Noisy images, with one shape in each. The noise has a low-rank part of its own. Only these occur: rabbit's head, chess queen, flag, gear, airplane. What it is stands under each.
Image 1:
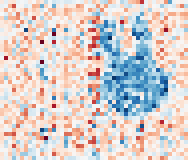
blue rabbit's head
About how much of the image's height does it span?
two thirds
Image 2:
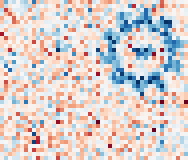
blue gear
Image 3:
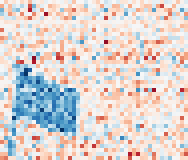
blue flag
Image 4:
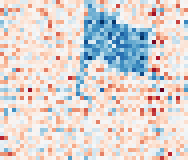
blue flag
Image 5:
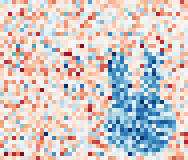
blue rabbit's head
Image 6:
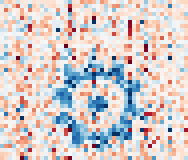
blue gear
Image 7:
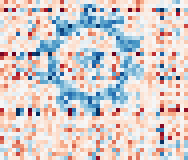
blue gear
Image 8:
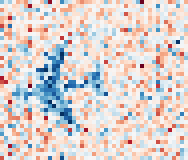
blue airplane
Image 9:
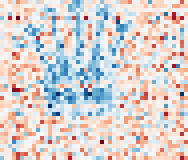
blue chess queen
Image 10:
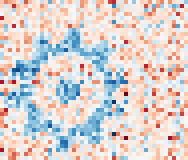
blue gear
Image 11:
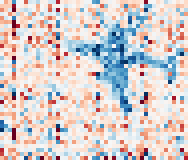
blue airplane
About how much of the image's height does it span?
two thirds
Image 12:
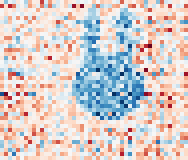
blue rabbit's head
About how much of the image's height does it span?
two thirds
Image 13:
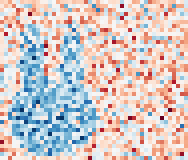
blue rabbit's head
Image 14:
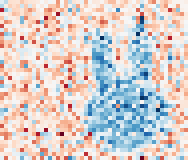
blue rabbit's head
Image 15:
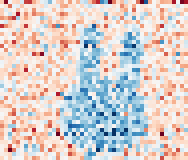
blue rabbit's head
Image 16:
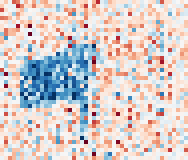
blue flag
